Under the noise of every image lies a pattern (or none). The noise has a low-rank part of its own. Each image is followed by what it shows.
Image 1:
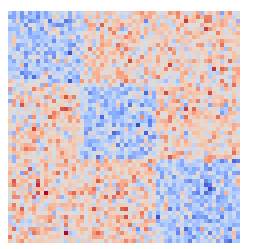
blocks along the diagonal
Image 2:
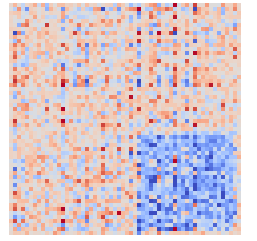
one block
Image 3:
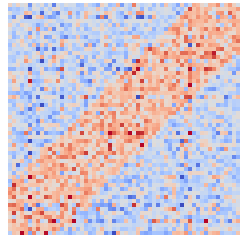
a diagonal band
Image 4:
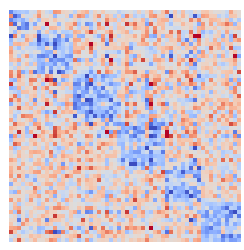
blocks along the diagonal
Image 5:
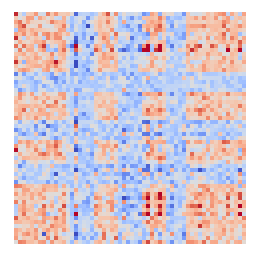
bands of rows crossing bands of columns
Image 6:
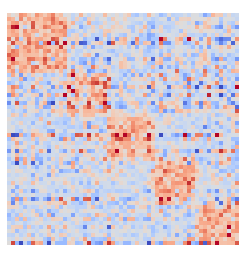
blocks along the diagonal
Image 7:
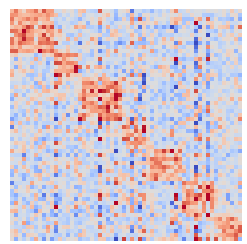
blocks along the diagonal
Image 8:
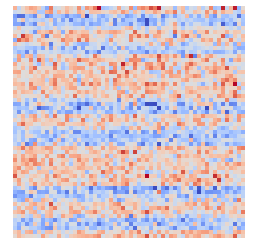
bands of rows
